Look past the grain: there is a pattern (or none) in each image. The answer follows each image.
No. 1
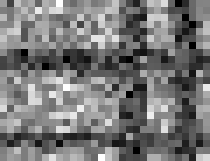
bands of rows crossing bands of columns
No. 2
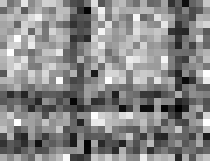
bands of rows crossing bands of columns
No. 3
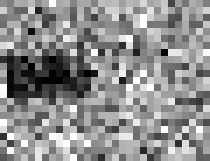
one block
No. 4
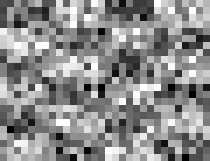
a checkerboard
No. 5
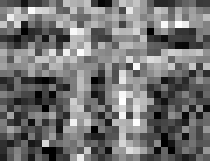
bands of rows crossing bands of columns
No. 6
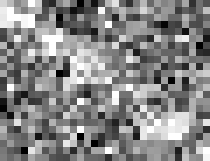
blocks along the diagonal
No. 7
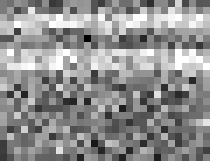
bands of rows
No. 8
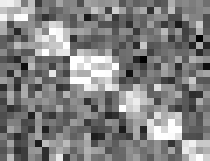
blocks along the diagonal
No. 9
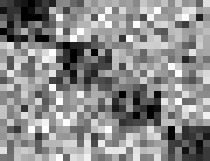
blocks along the diagonal
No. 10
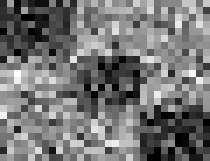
blocks along the diagonal
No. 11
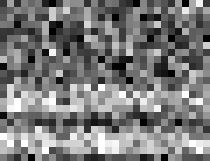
bands of rows
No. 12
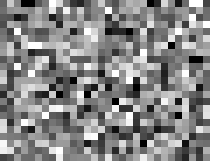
only noise
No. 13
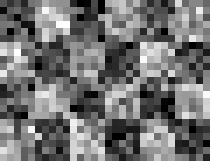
a checkerboard
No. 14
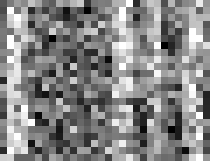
bands of columns
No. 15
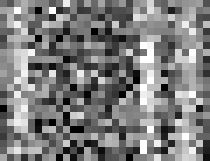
bands of columns
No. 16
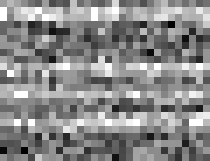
bands of rows
